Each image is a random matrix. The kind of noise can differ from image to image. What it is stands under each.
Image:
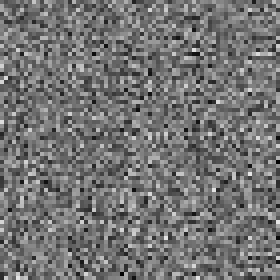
low rank plus noise
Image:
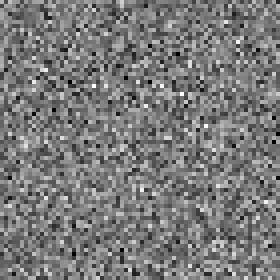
independent entries
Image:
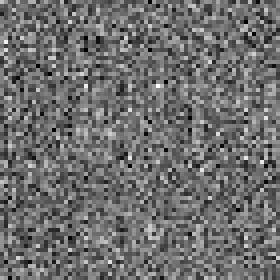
low rank plus noise
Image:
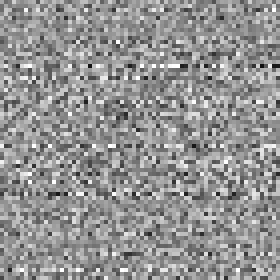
rows of uneven size
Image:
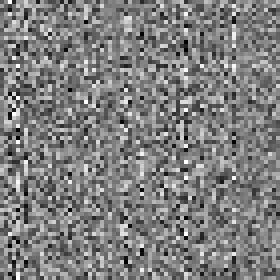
columns of uneven size
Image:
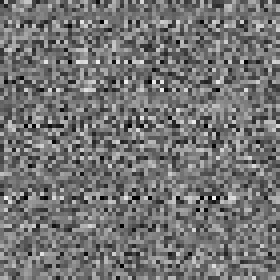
rows of uneven size
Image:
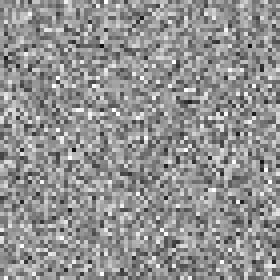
independent entries
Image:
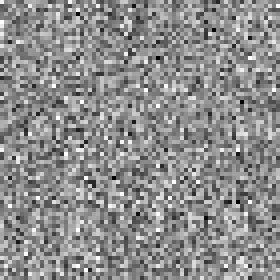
low rank plus noise
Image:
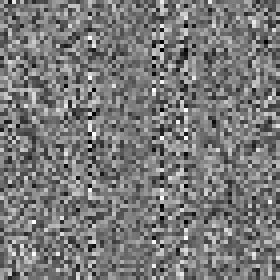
columns of uneven size
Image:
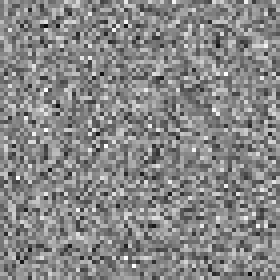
low rank plus noise
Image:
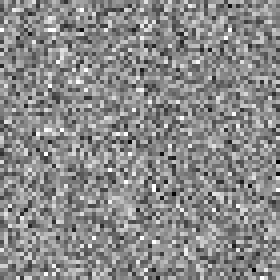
independent entries
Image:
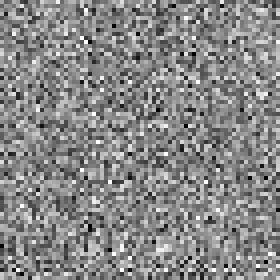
low rank plus noise
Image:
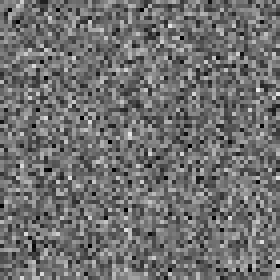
independent entries
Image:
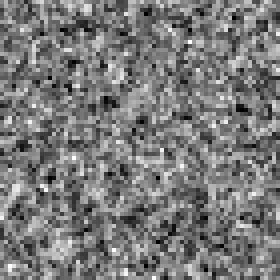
blotchy
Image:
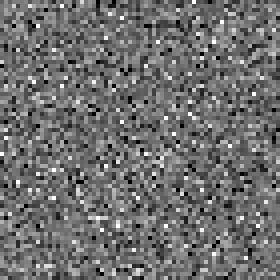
heavy tails
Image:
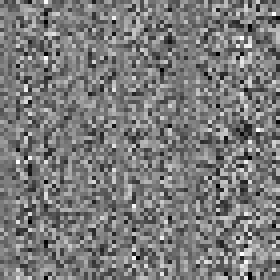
columns of uneven size
